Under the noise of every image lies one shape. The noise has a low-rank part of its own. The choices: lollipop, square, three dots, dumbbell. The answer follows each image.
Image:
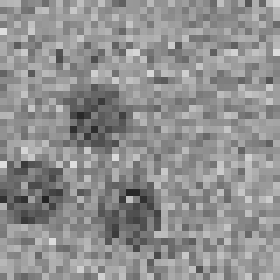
three dots
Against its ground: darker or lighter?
darker
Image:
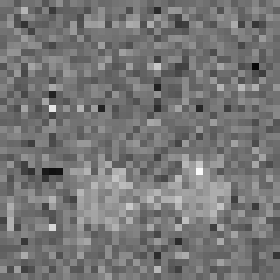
dumbbell
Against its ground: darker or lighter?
lighter
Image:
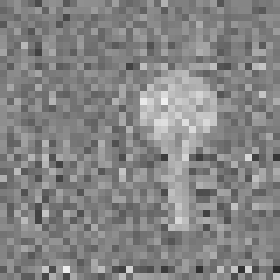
lollipop
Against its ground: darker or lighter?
lighter
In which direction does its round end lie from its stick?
up
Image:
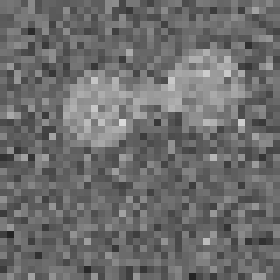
dumbbell
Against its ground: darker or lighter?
lighter
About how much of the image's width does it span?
two thirds
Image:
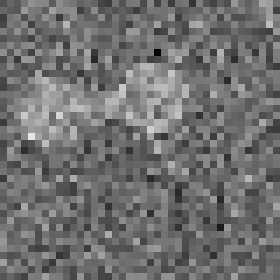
dumbbell
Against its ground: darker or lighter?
lighter
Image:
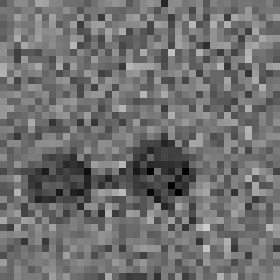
dumbbell
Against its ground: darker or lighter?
darker
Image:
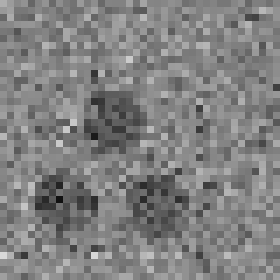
three dots
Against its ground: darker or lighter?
darker
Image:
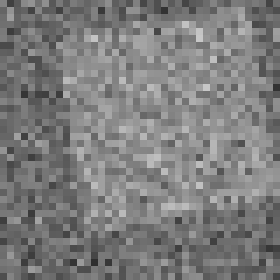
square
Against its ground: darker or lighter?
lighter
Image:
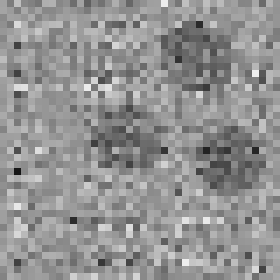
three dots
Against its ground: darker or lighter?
darker
